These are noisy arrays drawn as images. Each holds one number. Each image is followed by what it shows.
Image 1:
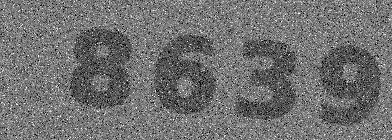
8639
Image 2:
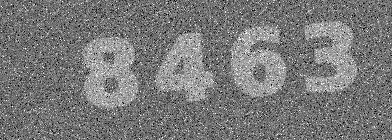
8463
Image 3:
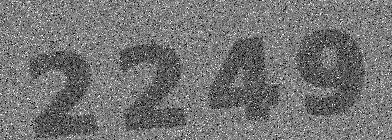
2249
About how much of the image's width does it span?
nearly all
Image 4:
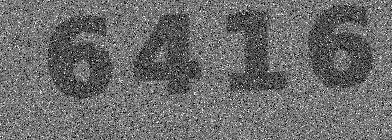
6416
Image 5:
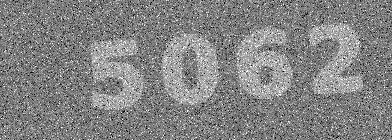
5062
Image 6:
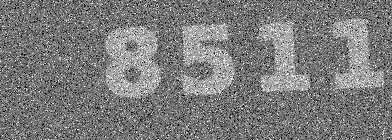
8511
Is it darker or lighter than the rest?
lighter
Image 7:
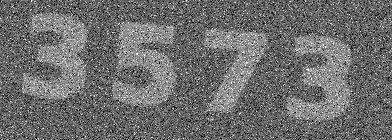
3573
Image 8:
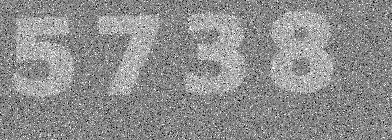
5738
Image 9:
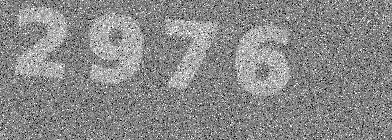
2976
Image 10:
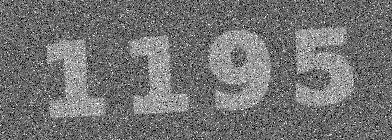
1195
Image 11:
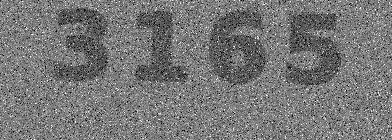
3165
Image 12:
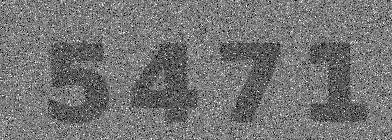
5471
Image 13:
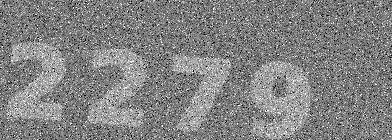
2279
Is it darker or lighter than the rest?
lighter
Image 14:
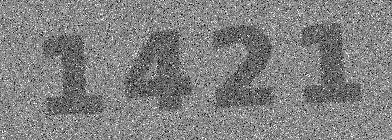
1421
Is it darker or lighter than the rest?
darker
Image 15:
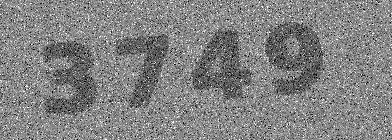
3749
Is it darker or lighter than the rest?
darker
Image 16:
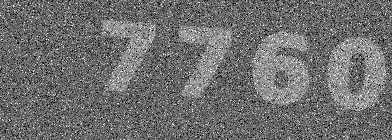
7760
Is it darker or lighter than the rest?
lighter
